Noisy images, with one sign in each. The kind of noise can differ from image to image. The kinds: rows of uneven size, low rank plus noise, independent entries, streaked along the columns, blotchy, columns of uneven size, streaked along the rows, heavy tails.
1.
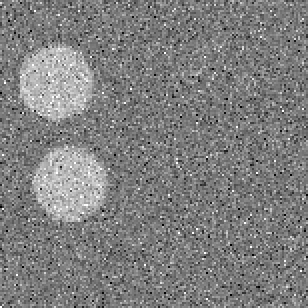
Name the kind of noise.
heavy tails
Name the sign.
colon
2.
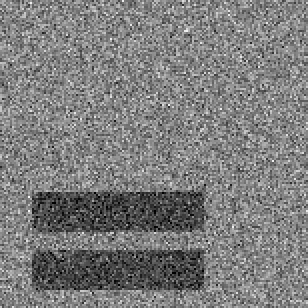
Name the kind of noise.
independent entries
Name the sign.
equals sign
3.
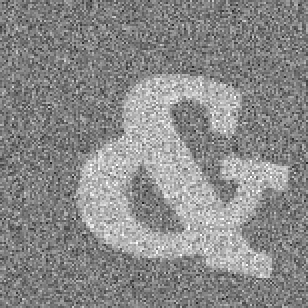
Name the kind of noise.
low rank plus noise
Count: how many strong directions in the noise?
five to eight
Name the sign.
ampersand
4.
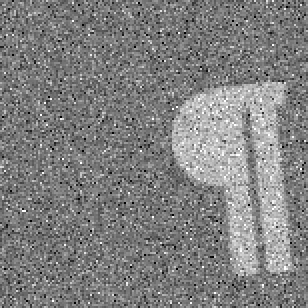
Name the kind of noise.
heavy tails
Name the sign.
pilcrow
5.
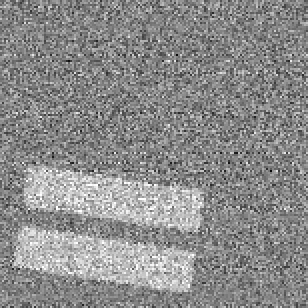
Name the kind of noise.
rows of uneven size
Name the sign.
equals sign
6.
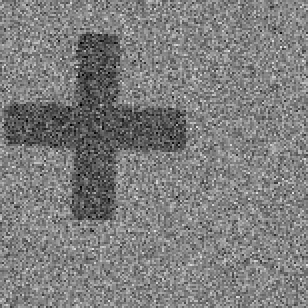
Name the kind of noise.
independent entries
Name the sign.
plus sign
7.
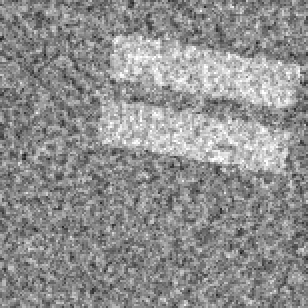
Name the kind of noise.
blotchy
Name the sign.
equals sign
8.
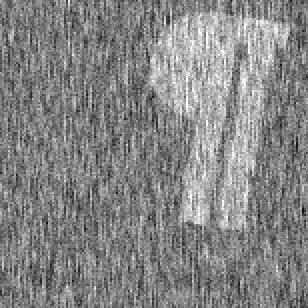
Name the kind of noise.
streaked along the columns
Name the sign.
pilcrow
